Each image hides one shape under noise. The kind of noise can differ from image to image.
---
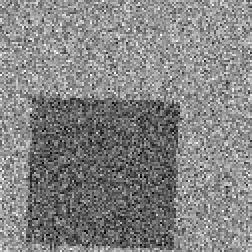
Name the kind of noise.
low rank plus noise
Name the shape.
square
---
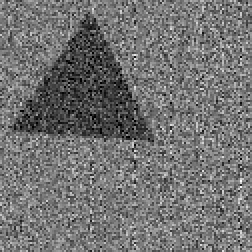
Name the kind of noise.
columns of uneven size
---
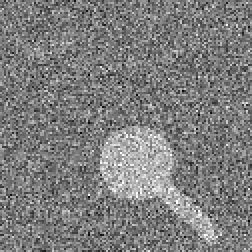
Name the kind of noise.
low rank plus noise
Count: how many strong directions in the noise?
five to eight
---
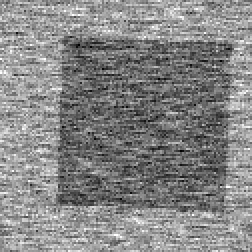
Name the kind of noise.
streaked along the rows
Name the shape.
square
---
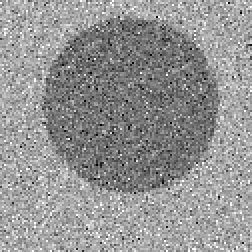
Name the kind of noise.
heavy tails
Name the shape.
disc
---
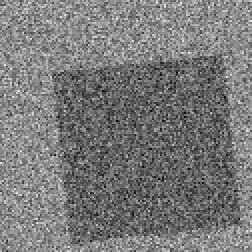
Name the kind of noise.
independent entries
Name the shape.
square
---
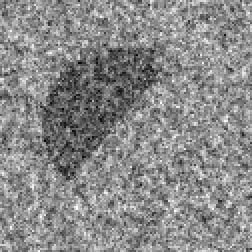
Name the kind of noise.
blotchy
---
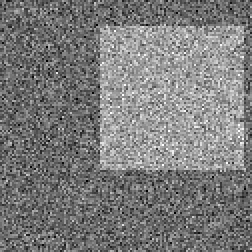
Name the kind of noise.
low rank plus noise
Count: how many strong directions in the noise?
five to eight
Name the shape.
square
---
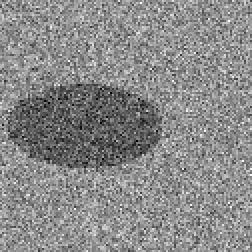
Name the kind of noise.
independent entries
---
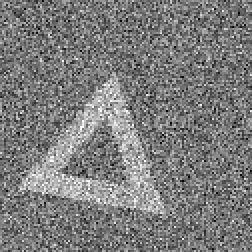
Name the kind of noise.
low rank plus noise
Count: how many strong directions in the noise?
one
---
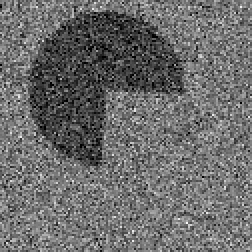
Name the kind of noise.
low rank plus noise
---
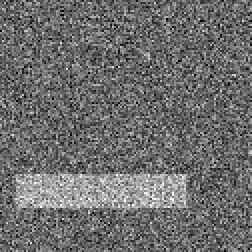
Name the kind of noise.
low rank plus noise
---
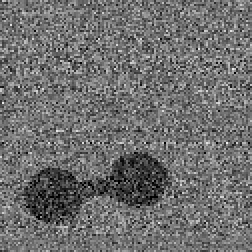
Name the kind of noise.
rows of uneven size
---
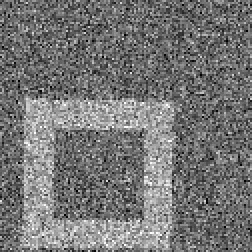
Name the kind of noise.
low rank plus noise
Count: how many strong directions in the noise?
two
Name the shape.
square frame
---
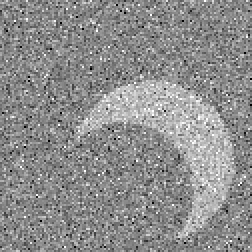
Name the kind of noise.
heavy tails
